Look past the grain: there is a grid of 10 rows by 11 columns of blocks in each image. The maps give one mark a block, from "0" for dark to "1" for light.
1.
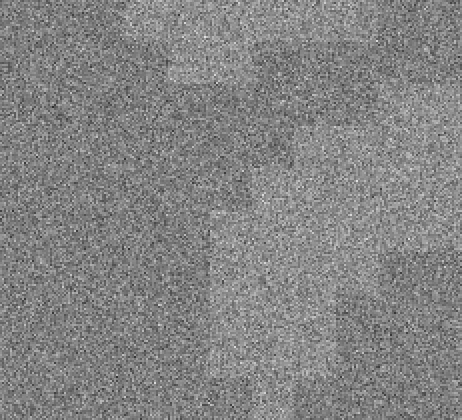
0 0 0 1 1 1 1 1 1 0 0
0 0 0 0 1 1 0 0 0 0 0
0 0 0 0 0 0 0 0 0 1 1
0 0 0 0 0 0 0 1 1 1 1
0 0 0 0 0 0 1 1 1 1 1
0 0 0 0 0 1 1 1 1 1 1
0 0 0 0 0 1 1 1 1 0 0
0 0 0 0 0 1 1 1 0 0 0
0 0 0 0 0 1 1 1 0 0 0
0 0 0 0 0 0 1 0 0 0 0
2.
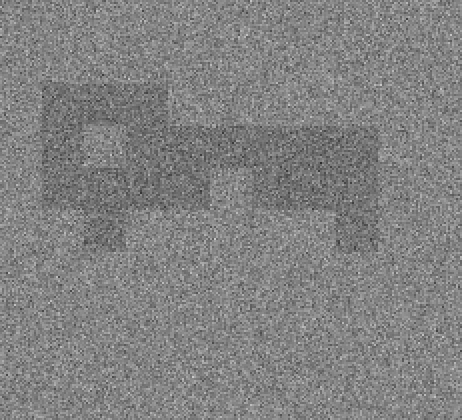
1 1 1 1 1 1 1 1 1 1 1
1 1 1 1 1 1 1 1 1 1 1
1 0 0 0 1 1 1 1 1 1 1
1 0 1 0 0 0 0 0 0 1 1
1 0 0 0 0 1 0 0 0 1 1
1 1 0 1 1 1 1 1 0 1 1
1 1 1 1 1 1 1 1 1 1 1
1 1 1 1 1 1 1 1 1 1 1
1 1 1 1 1 1 1 1 1 1 1
1 1 1 1 1 1 1 1 1 1 1
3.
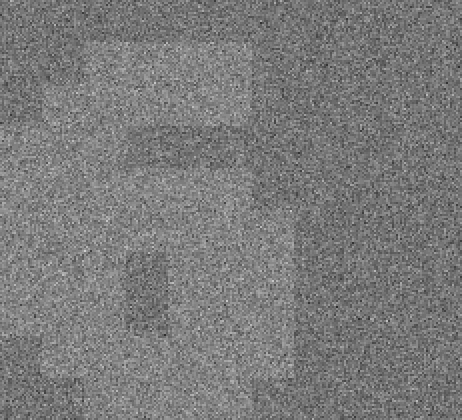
0 0 0 0 0 0 0 0 0 0 0
0 0 1 1 1 1 0 0 0 0 0
0 1 1 1 1 1 0 0 0 0 0
1 1 1 0 0 0 0 0 0 0 0
1 1 1 1 1 1 0 0 0 0 0
1 1 1 1 1 1 1 0 0 0 0
1 1 1 0 1 1 1 0 0 0 0
1 1 1 0 1 1 1 0 0 0 0
0 1 1 1 1 1 1 0 0 0 0
0 0 1 1 1 1 0 0 0 0 0
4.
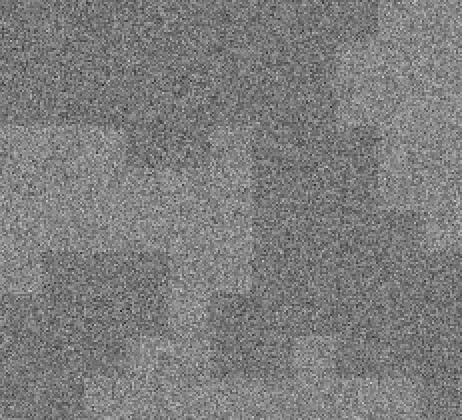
0 0 0 0 0 0 0 0 0 1 1
0 0 0 0 0 0 0 0 1 1 1
0 0 0 0 0 0 0 0 1 1 1
1 1 1 0 0 1 0 0 0 1 1
1 1 1 1 1 1 0 0 0 1 1
1 1 1 1 1 1 0 0 0 0 1
1 0 0 0 1 1 0 0 0 0 0
0 0 0 0 1 0 0 0 0 0 0
0 0 0 1 1 0 0 1 0 0 0
0 0 1 1 1 1 1 1 1 1 0
